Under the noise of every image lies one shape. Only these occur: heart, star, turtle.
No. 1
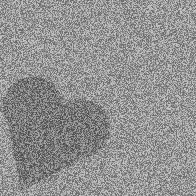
heart
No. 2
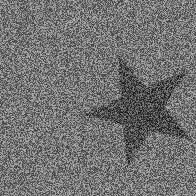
star
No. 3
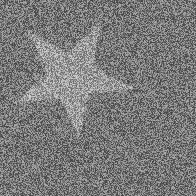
star
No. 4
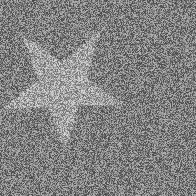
star
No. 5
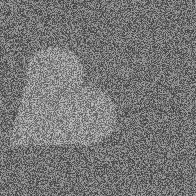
heart
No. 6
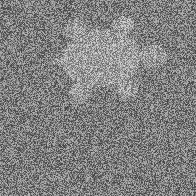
turtle
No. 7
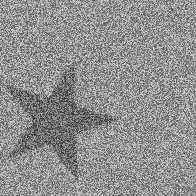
star
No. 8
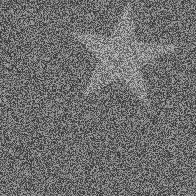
star
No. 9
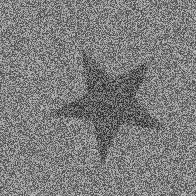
star
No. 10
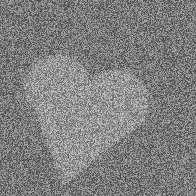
heart
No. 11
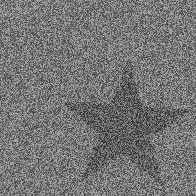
star
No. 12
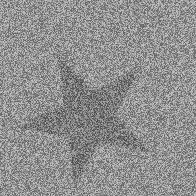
star
